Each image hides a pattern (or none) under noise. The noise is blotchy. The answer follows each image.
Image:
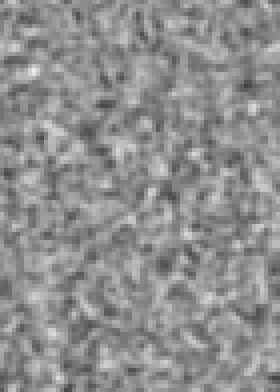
only noise
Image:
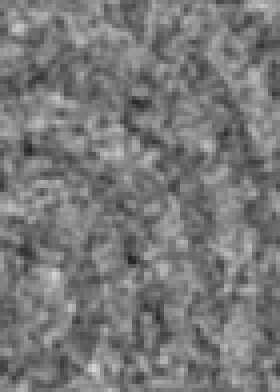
rings round one point
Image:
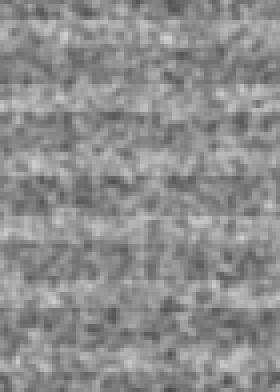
horizontal stripes
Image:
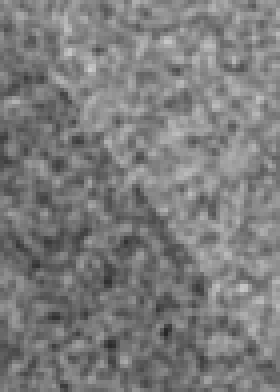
a sharp edge
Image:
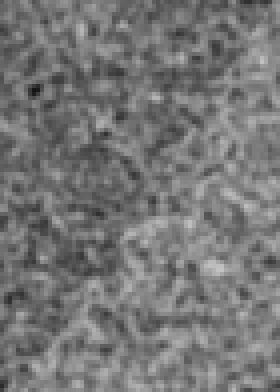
a sharp edge
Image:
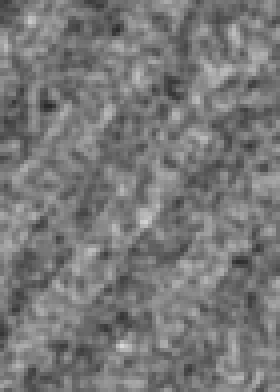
diagonal stripes
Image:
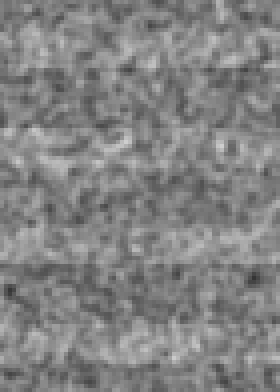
horizontal stripes
